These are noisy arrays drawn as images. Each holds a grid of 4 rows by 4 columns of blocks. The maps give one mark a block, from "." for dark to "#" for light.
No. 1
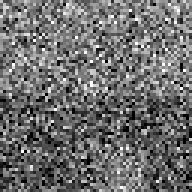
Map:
####
####
....
..#.
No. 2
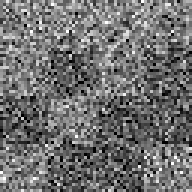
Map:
####
#.#.
.#..
#..#
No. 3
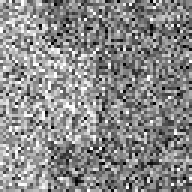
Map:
#...
##..
##..
#...
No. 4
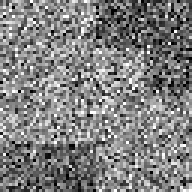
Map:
##..
###.
####
..##
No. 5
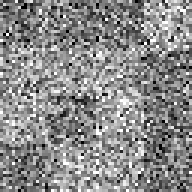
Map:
...#
###.
#.#.
.##.
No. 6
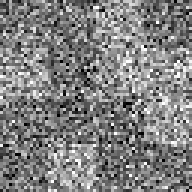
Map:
..#.
#.##
...#
.#..
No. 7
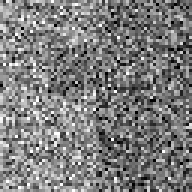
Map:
##..
#...
##..
##..
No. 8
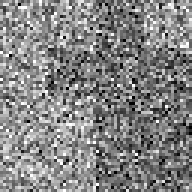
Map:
##.#
#...
##..
##..
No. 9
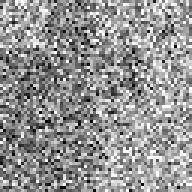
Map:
#.##
...#
..##
..##
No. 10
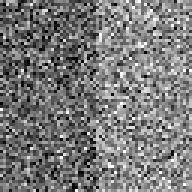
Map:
..##
..##
..##
..##
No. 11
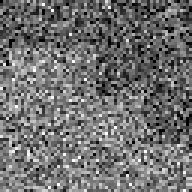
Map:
....
##..
###.
####
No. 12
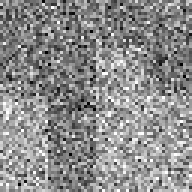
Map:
....
..#.
#.##
#.##
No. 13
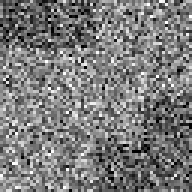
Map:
..##
####
###.
##..
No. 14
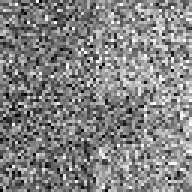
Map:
..##
..##
...#
..##
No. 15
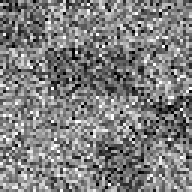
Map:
.###
#..#
###.
##.#
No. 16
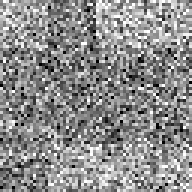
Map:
#.##
....
....
.###
